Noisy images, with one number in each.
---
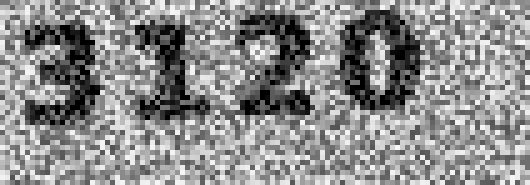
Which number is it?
3120
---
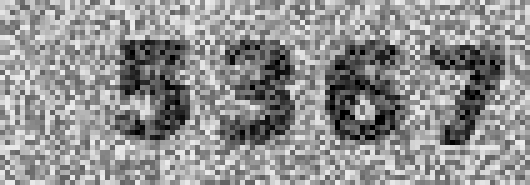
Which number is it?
5367
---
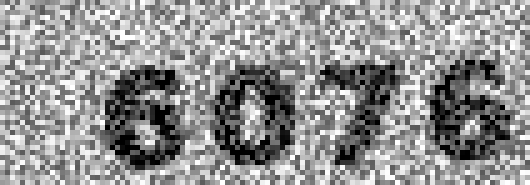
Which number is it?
6076
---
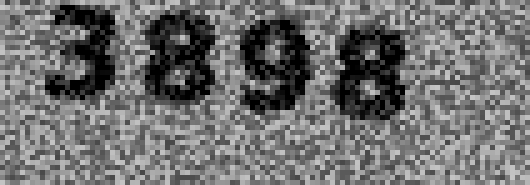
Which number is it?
3898
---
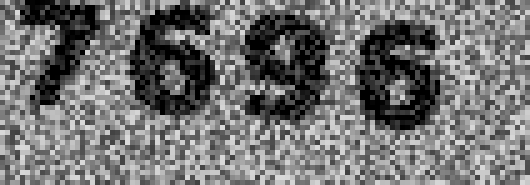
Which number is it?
7696
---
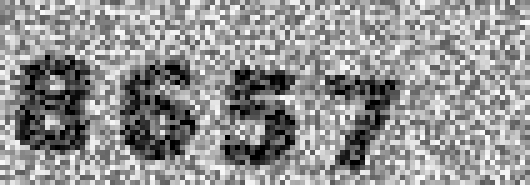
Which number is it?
8657
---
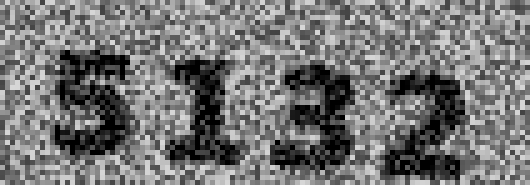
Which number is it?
5132
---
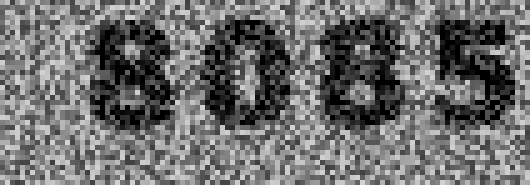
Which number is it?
8085
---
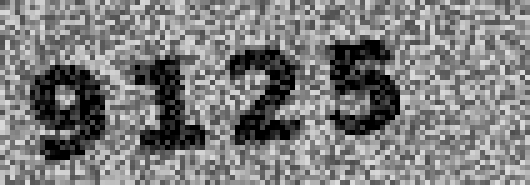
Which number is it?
9125
